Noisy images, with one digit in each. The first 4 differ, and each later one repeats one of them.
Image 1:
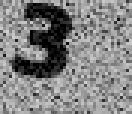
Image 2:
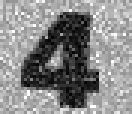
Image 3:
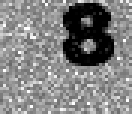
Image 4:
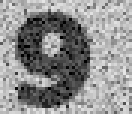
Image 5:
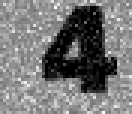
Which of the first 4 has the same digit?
2
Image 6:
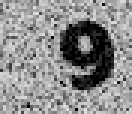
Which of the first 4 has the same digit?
4
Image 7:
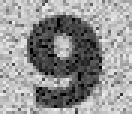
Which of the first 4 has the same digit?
4
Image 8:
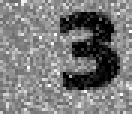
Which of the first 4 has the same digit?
1
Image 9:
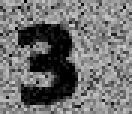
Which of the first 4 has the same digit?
1
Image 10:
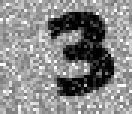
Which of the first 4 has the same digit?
1
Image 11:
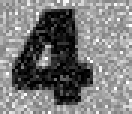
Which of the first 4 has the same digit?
2
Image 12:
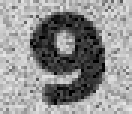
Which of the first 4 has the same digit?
4
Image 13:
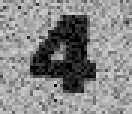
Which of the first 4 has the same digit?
2
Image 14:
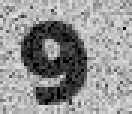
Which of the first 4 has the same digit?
4
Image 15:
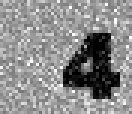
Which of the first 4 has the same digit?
2
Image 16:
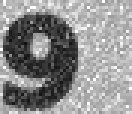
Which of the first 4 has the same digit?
4
